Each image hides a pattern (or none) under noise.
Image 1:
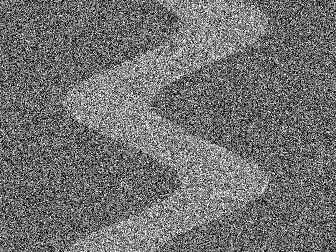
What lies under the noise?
a wavy band
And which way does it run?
top to bottom
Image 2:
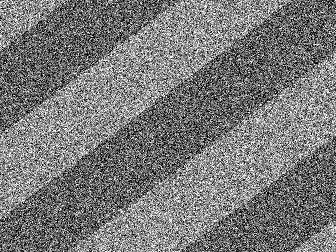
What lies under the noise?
diagonal stripes
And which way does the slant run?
bottom left to top right
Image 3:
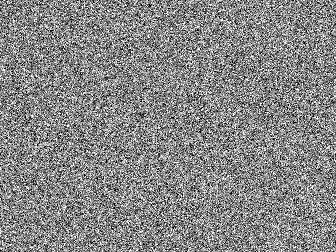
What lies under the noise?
only noise
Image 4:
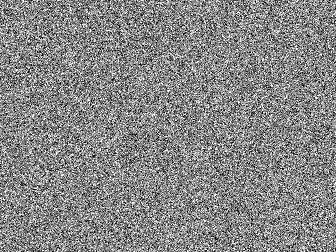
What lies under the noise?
only noise
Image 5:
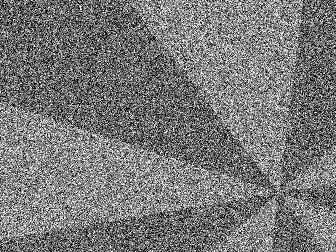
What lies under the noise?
spokes from one point
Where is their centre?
bottom right
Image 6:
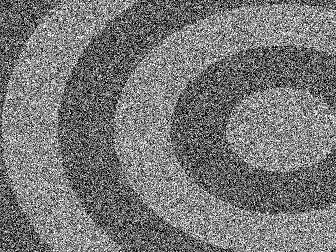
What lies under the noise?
rings round one point
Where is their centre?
middle right
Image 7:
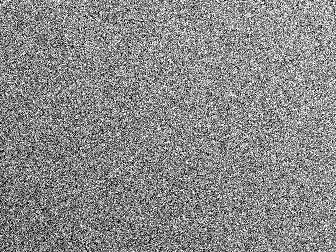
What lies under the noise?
a smooth slope
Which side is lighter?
top right
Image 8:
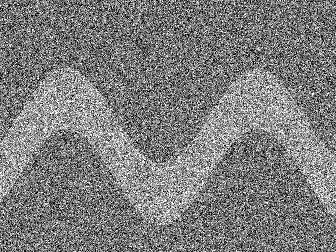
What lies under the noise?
a wavy band
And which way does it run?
left to right
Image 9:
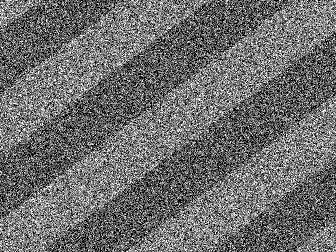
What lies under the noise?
diagonal stripes
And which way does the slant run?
bottom left to top right
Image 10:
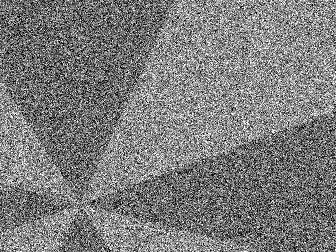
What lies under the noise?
spokes from one point
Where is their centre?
bottom left
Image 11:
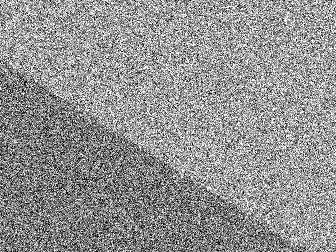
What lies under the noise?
a sharp edge
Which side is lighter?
top right
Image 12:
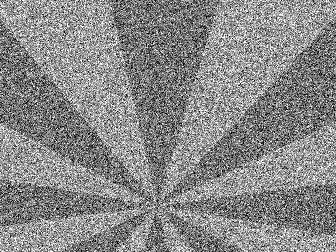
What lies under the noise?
spokes from one point
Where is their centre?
bottom middle
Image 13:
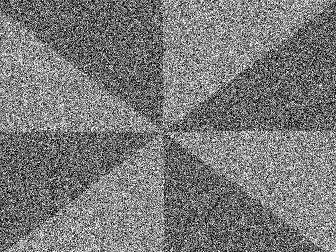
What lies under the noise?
spokes from one point
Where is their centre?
centre
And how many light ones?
4
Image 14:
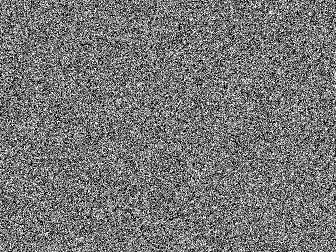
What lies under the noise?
only noise
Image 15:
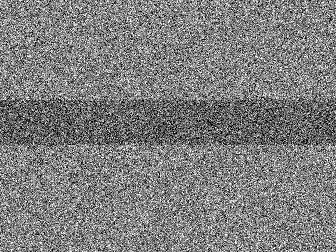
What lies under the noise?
one horizontal stripe
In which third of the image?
middle
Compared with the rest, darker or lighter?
darker
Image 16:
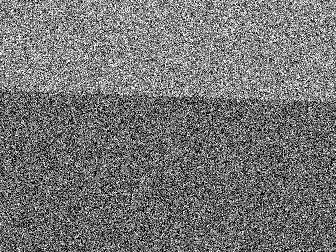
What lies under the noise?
a sharp edge
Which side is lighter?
top
